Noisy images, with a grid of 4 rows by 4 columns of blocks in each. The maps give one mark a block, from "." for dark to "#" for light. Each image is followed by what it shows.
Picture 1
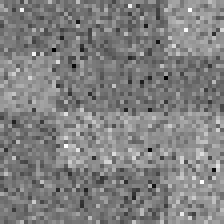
...#
#...
.###
...#
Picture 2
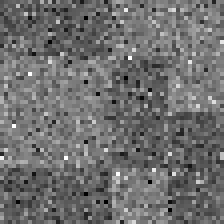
..##
##.#
##..
..#.
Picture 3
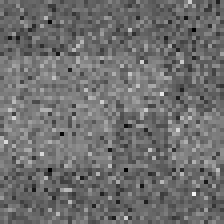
....
###.
##.#
....
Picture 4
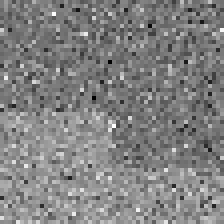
....
....
##..
####
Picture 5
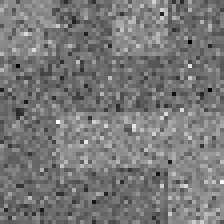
#.#.
....
.###
...#
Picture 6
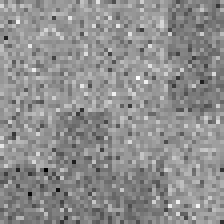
###.
###.
#.##
...#
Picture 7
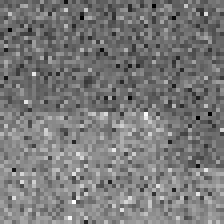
....
....
###.
####
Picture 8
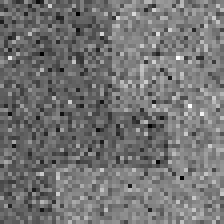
..##
..##
...#
.###
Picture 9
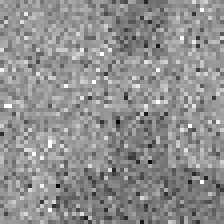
##.#
####
##.#
#...
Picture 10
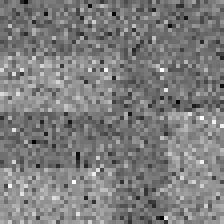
....
##..
...#
##.#
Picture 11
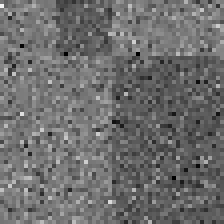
#.##
##..
##..
##..
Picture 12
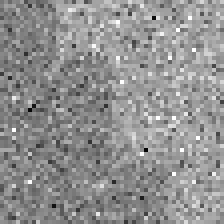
.###
..##
..##
...#
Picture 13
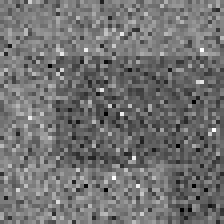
####
#...
#...
###.
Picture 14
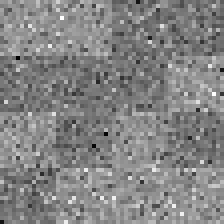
##..
...#
#.#.
.###
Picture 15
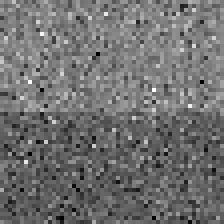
####
####
....
....
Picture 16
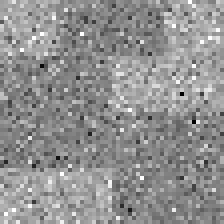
#..#
..##
....
##..
